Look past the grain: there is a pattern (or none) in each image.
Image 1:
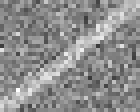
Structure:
a diagonal band
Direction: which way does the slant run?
bottom left to top right
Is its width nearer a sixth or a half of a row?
a sixth
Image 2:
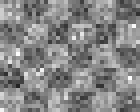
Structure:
a checkerboard
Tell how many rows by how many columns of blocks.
5 by 6
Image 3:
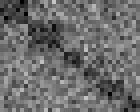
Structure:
blocks along the diagonal
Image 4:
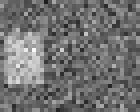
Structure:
one block
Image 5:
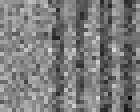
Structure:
bands of columns
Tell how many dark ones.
4
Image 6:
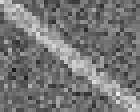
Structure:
a diagonal band
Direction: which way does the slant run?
top left to bottom right
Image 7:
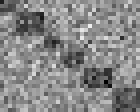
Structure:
blocks along the diagonal
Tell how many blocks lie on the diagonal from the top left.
6
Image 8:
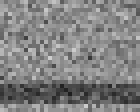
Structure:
one band of rows
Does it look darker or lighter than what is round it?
darker
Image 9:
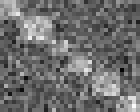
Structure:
blocks along the diagonal
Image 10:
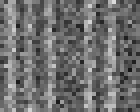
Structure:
bands of columns
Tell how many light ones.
5
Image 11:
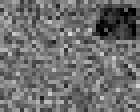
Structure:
one block
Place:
top right
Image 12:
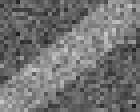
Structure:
a diagonal band
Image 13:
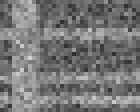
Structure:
bands of rows crossing bands of columns
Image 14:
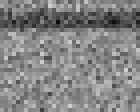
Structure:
one band of rows
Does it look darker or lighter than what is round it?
darker
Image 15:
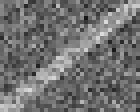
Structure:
a diagonal band
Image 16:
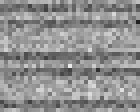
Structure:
bands of rows
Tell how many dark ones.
5
